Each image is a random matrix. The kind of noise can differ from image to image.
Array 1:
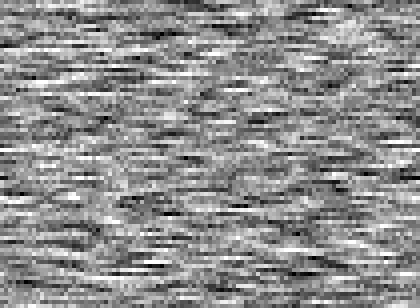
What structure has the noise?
streaked along the rows
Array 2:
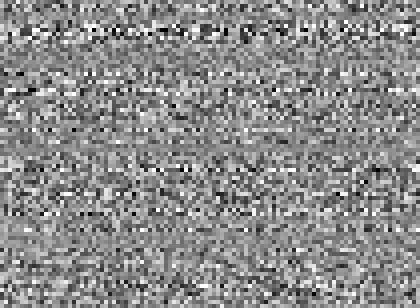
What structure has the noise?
rows of uneven size
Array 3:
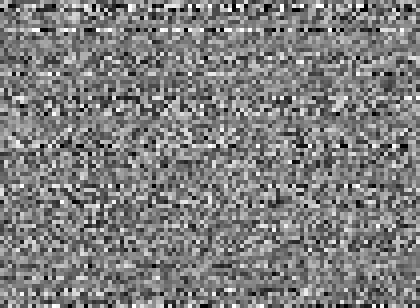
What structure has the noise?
rows of uneven size
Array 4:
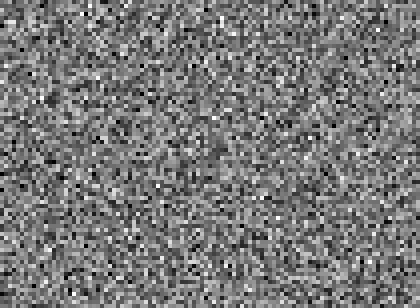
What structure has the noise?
independent entries
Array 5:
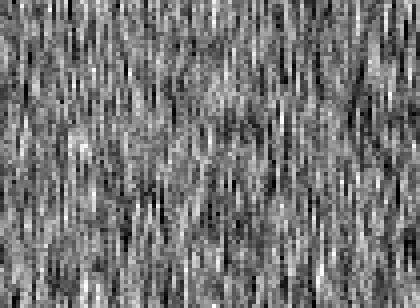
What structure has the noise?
streaked along the columns
